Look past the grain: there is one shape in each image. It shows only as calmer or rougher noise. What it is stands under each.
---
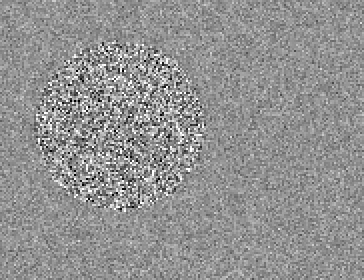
disc
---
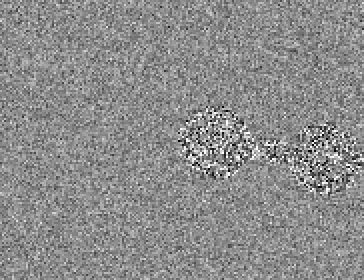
dumbbell
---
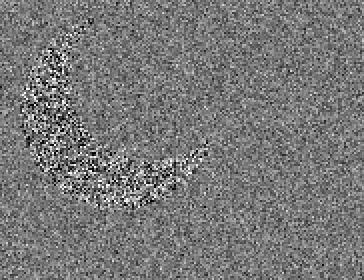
crescent
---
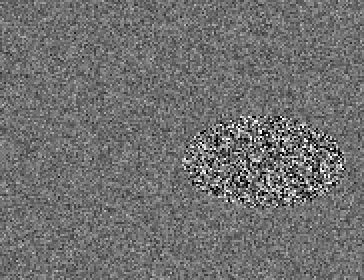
ellipse
